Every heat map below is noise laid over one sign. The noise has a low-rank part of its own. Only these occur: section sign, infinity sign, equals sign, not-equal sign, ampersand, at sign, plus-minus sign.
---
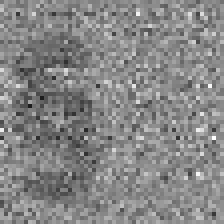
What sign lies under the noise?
section sign
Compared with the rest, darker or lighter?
darker
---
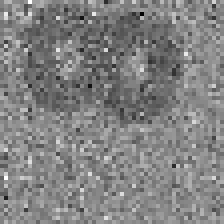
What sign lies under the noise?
infinity sign
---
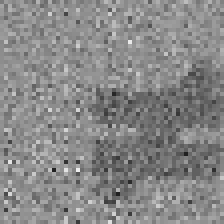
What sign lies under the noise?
not-equal sign
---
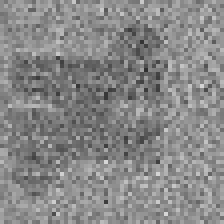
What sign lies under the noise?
not-equal sign
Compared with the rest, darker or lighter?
darker
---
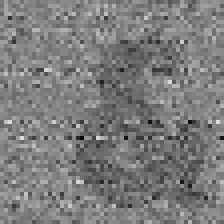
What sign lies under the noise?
ampersand
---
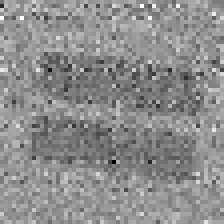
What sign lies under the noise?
equals sign
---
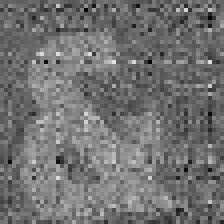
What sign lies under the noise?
ampersand
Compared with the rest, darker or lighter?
lighter
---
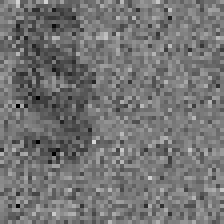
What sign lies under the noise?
section sign
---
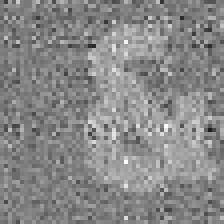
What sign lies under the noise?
ampersand
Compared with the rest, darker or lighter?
lighter
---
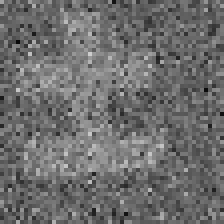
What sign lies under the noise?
plus-minus sign
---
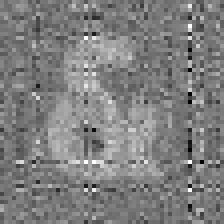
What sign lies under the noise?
ampersand
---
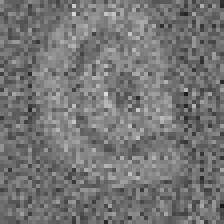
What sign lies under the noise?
at sign
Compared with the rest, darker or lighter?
lighter
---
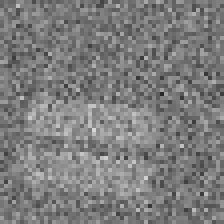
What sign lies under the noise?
equals sign
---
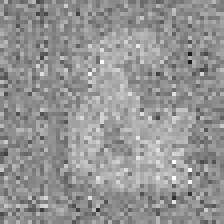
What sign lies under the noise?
ampersand
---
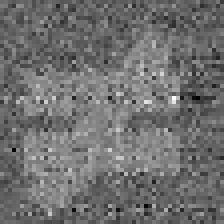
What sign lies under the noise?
not-equal sign
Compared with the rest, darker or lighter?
lighter
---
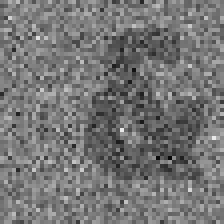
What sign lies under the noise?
ampersand
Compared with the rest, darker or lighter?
darker
